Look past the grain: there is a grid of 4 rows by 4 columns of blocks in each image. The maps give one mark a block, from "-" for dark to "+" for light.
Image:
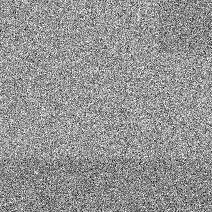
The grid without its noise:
+ + + -
+ + + +
+ + + +
- - - -
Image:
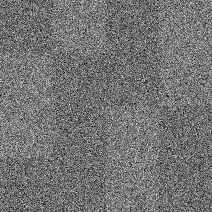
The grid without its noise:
- + - +
+ - - +
+ - + -
- - + -
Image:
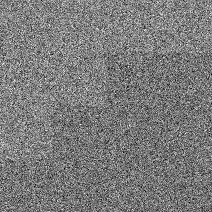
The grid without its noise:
+ + + +
+ + - -
+ - - -
- - - -
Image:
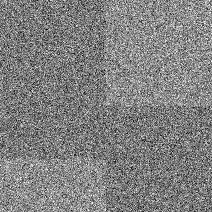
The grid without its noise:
- - + +
- - + +
- - - -
+ + - -
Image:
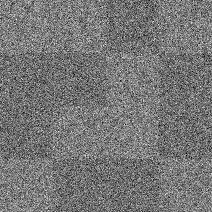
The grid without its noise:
+ + - +
- - + -
- + + -
+ - - +
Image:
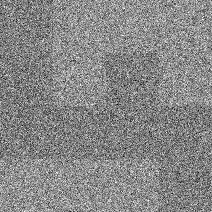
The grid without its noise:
- + + +
- + - +
- - - -
+ + + -
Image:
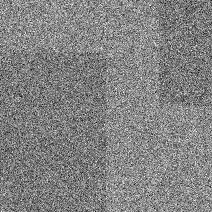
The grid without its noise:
+ + + -
- - + -
- - + +
- - + +
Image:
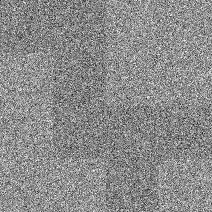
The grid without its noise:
- - + +
+ - + +
+ - - -
+ + - +
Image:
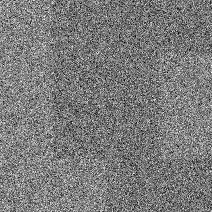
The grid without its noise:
+ - - -
+ - - +
+ - - +
+ + - -
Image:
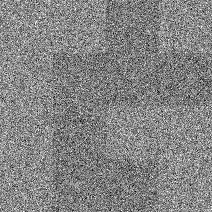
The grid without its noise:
+ + - +
+ - - -
+ - + +
+ - - +
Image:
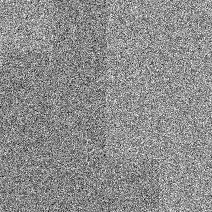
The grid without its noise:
+ - + +
- - + +
- - + +
- - - +
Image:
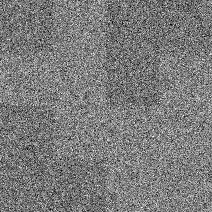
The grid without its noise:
- + - -
+ + - +
- + + +
- - + +
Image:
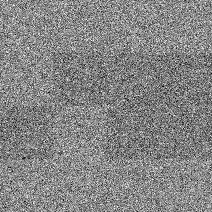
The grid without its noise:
+ + + +
+ - - -
- + - -
+ + + +
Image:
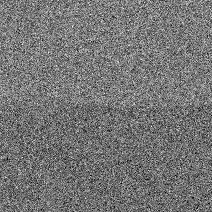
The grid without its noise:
+ + + +
+ + + +
- - - -
- - - -
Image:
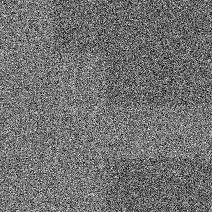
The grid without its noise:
+ - - -
+ + - -
+ + + +
+ + - -
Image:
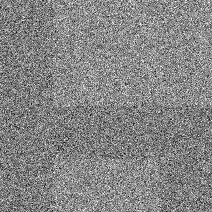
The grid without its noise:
- + + +
- + + +
- - - -
- + + -
